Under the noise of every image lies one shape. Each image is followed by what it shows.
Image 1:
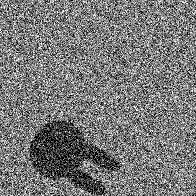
rabbit's head
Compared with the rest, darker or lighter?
darker
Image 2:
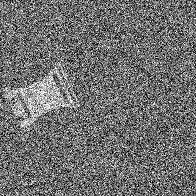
chess rook
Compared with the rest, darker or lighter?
lighter
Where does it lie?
middle left
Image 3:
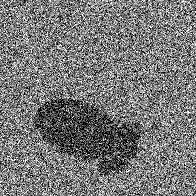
footprint
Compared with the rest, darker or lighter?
darker
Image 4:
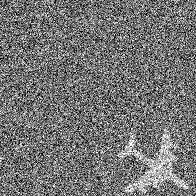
airplane
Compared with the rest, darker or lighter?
lighter
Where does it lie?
bottom right
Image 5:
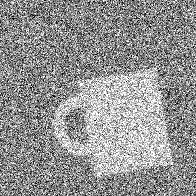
cup
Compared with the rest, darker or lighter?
lighter
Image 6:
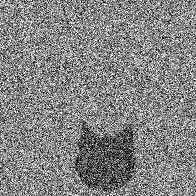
cat's head
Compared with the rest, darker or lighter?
darker
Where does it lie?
bottom middle
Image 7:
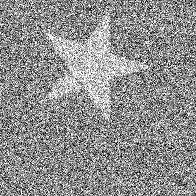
star
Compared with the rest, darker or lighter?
lighter
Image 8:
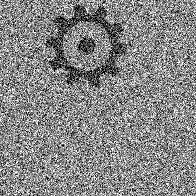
gear
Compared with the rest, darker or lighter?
darker
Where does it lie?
top middle
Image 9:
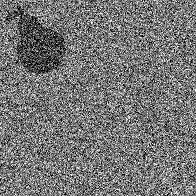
pear
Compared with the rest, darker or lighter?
darker
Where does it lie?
top left
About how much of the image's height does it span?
a third
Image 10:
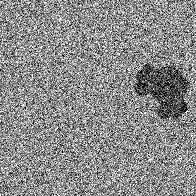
car
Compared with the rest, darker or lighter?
darker
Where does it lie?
middle right
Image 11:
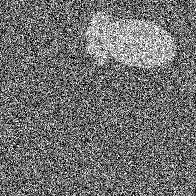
footprint
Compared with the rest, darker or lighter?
lighter
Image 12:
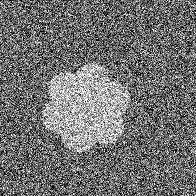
flower
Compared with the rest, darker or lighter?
lighter
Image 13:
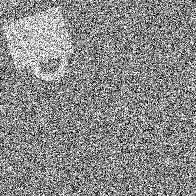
cup
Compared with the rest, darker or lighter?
lighter
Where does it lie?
top left
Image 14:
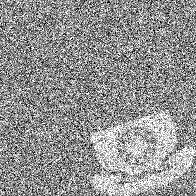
telephone
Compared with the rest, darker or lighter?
lighter
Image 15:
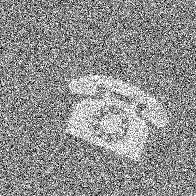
telephone
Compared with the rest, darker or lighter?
lighter
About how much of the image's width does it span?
half
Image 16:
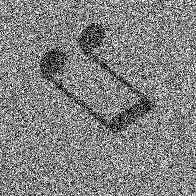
pair of musical notes
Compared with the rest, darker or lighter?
darker
